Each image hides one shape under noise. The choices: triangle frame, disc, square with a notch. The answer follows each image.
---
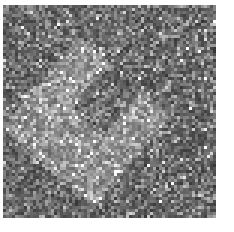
light square with a notch
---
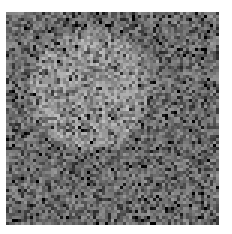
light disc
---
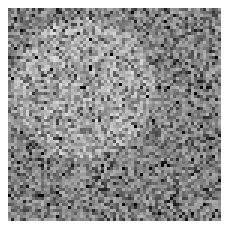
light disc
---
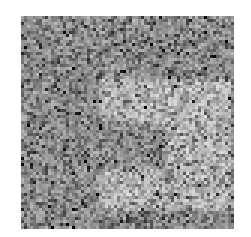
light square with a notch
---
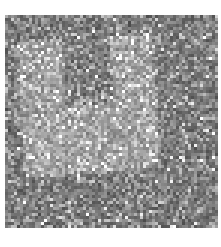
light square with a notch
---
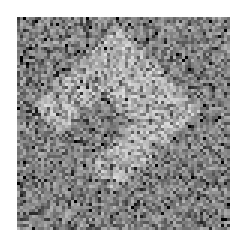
light square with a notch
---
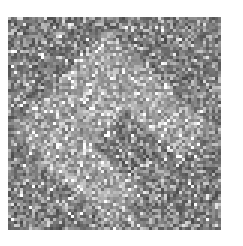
light square with a notch
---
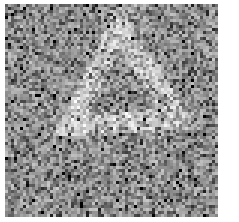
light triangle frame
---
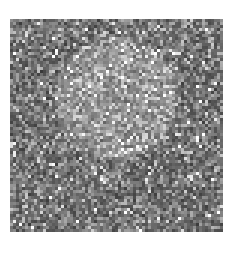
light disc
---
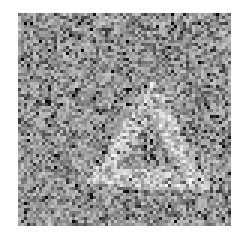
light triangle frame
